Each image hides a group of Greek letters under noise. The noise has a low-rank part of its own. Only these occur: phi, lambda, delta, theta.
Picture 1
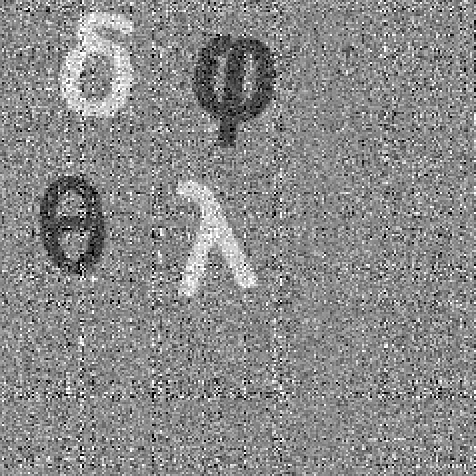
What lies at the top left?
delta
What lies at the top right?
nothing
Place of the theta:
middle left
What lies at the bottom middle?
nothing
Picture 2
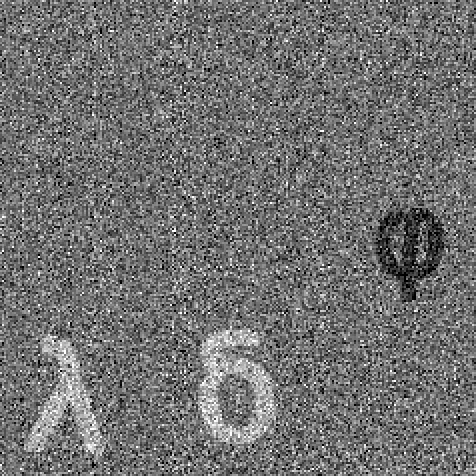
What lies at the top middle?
nothing
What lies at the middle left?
nothing
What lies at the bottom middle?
delta
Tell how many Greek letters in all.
3
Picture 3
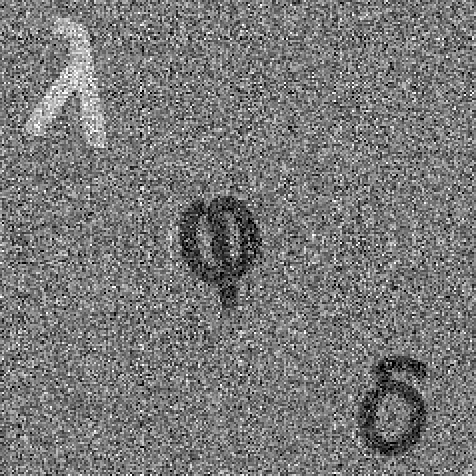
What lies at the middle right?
nothing
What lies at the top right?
nothing
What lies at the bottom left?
nothing
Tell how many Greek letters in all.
3
